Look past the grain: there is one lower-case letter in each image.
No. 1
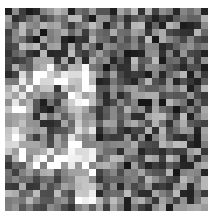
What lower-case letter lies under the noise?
q
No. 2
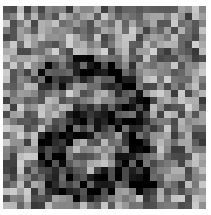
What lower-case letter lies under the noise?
a
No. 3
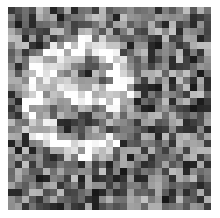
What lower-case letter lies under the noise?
e
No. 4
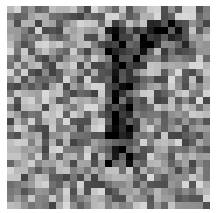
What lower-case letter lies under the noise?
r
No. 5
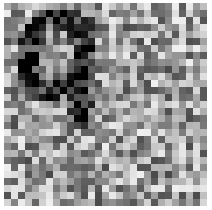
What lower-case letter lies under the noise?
q
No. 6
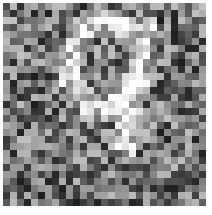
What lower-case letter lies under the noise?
q
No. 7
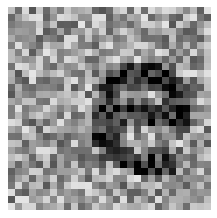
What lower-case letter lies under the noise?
e
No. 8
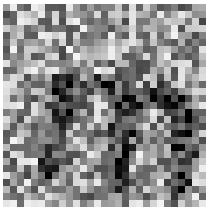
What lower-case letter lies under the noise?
m
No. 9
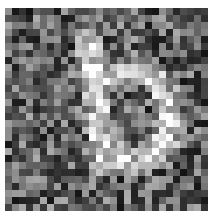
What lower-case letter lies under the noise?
b
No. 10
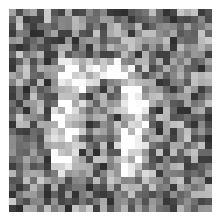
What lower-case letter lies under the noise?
n
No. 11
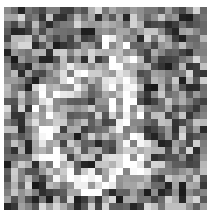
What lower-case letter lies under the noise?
d
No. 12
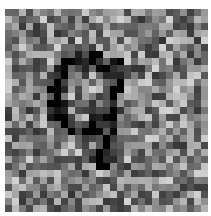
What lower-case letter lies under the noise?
q
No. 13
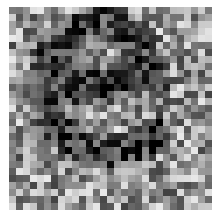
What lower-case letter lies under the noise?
e
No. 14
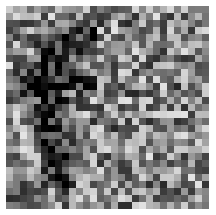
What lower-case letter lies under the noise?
f
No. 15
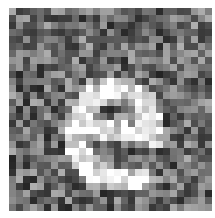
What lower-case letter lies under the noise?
e
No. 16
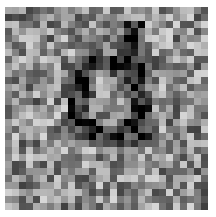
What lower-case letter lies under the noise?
d
